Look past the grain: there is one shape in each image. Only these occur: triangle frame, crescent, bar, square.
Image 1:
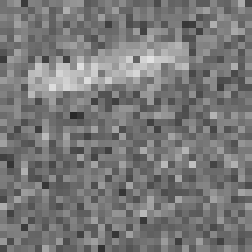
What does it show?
light bar
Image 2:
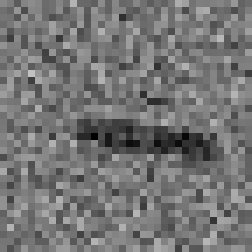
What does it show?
dark bar
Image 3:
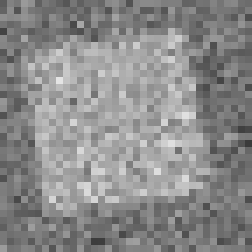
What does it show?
light square
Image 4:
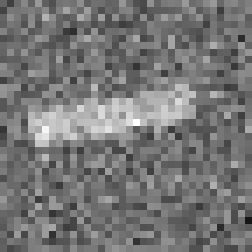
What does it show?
light bar
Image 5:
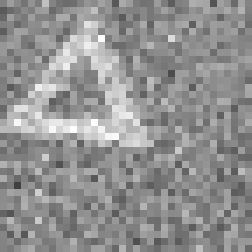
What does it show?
light triangle frame
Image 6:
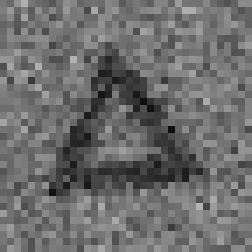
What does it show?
dark triangle frame
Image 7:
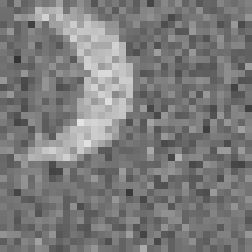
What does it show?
light crescent
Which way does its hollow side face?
left
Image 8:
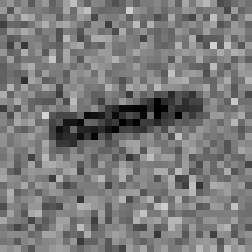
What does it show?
dark bar
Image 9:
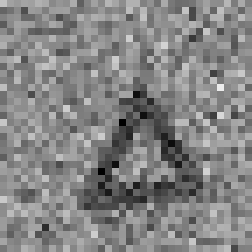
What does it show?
dark triangle frame
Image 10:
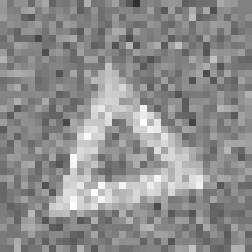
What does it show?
light triangle frame
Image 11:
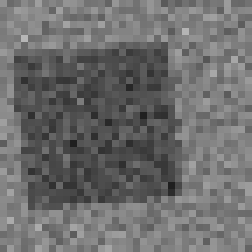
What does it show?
dark square
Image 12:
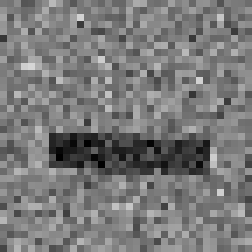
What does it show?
dark bar
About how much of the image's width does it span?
two thirds
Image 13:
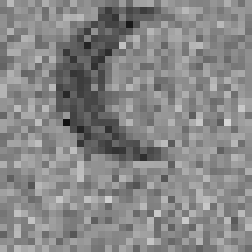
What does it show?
dark crescent
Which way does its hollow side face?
right
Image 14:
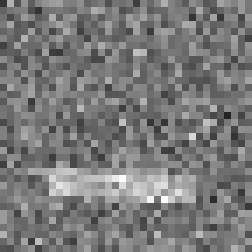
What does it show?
light bar
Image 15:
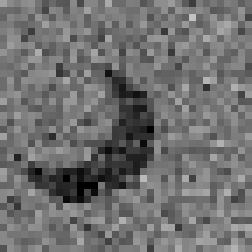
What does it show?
dark crescent
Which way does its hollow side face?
up and left
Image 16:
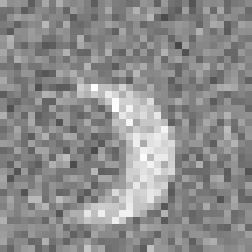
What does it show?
light crescent
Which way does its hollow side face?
left
